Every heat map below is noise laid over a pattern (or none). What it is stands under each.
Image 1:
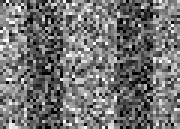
vertical stripes
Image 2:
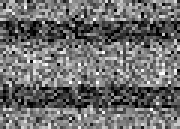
horizontal stripes
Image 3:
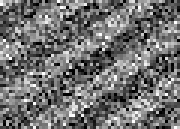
diagonal stripes
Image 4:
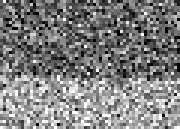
a sharp edge
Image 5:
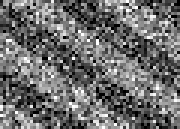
diagonal stripes
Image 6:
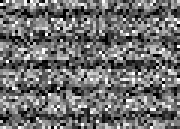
horizontal stripes
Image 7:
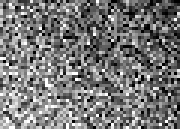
a smooth slope
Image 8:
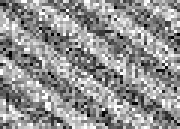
diagonal stripes
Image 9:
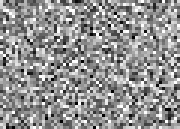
only noise
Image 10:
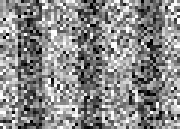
vertical stripes
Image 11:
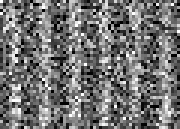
vertical stripes
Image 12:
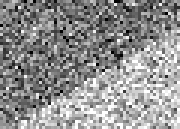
a sharp edge
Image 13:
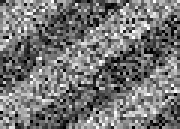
diagonal stripes
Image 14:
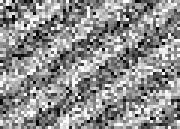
diagonal stripes
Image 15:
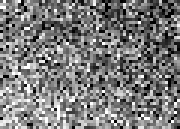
a smooth slope
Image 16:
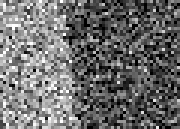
a sharp edge
